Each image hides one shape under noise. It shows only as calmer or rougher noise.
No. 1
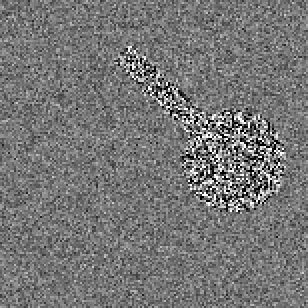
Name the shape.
lollipop
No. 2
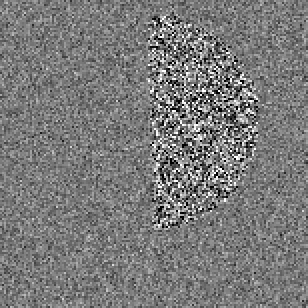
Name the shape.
half disc
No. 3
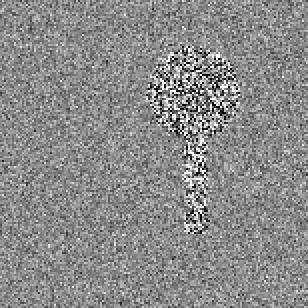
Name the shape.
lollipop
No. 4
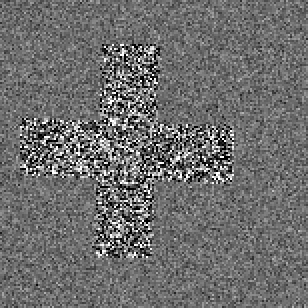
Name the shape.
cross
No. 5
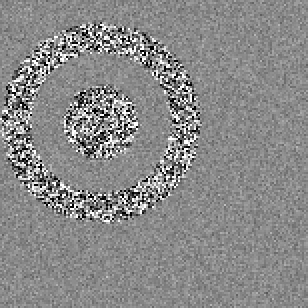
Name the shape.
bullseye
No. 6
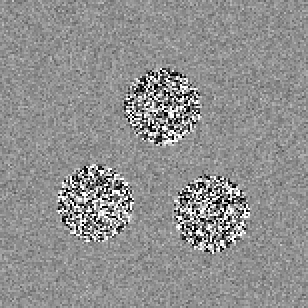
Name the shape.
three dots
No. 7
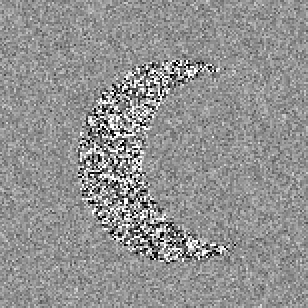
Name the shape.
crescent
